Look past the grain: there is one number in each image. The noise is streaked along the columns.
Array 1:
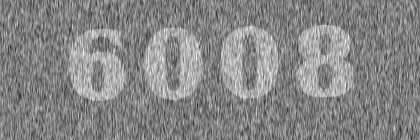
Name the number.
6008
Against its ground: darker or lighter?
lighter
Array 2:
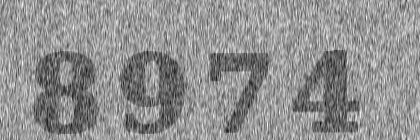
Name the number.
8974
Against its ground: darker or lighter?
darker
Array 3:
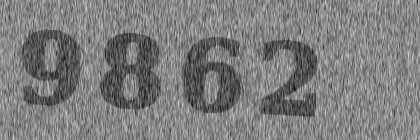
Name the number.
9862
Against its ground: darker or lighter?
darker
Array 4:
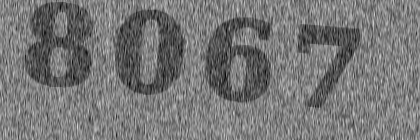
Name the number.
8067
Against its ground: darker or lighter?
darker
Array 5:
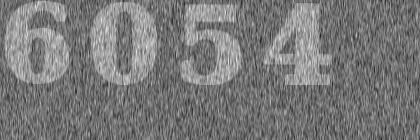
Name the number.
6054
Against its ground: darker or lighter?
lighter
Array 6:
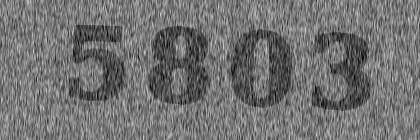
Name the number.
5803
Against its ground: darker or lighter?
darker
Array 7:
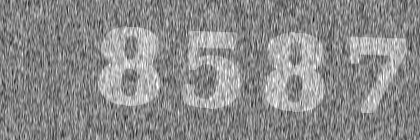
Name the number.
8587
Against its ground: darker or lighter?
lighter
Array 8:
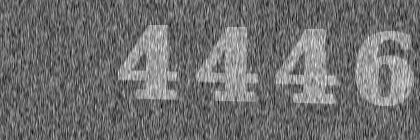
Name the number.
4446
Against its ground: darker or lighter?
lighter
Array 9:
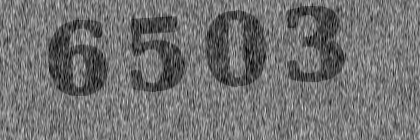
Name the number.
6503
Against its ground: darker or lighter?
darker
